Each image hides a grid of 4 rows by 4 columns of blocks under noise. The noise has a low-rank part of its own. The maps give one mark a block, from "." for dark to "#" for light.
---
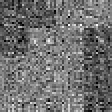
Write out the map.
. . # #
. # # .
# # # .
# # # .
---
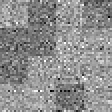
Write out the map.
# . # .
. . # #
. # # #
# # . #
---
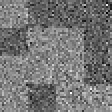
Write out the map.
# . . .
. # # .
# # # .
# . # #
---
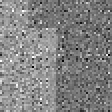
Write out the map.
# . . .
# # . .
# # . .
# # . .
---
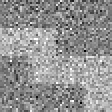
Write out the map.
. . . .
# # . .
. # # #
. . . #
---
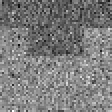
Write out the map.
. . . .
# . . #
# # # #
# # # #
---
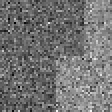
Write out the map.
. . . #
. . . #
. . # #
. . # #
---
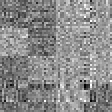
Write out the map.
. . # #
# . # #
. # # #
. . # .
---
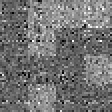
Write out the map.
. # # #
. # . .
. . . #
. # . .
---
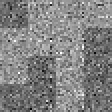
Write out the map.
. # # #
# # # .
# . # .
. . # .
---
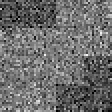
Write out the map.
. . # #
# # # #
# # # .
# # . .
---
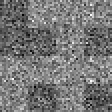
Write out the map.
. # # #
. . # .
# # # #
# . # .
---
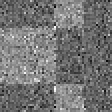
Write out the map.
. . # .
# # . .
# # . .
. . # .
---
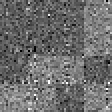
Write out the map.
. . . #
. . . #
. # # .
# # . #
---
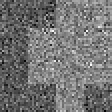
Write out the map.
. . # #
. # # #
. # # #
. . # .
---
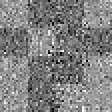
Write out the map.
# . . #
. # . .
# . . #
# . # #
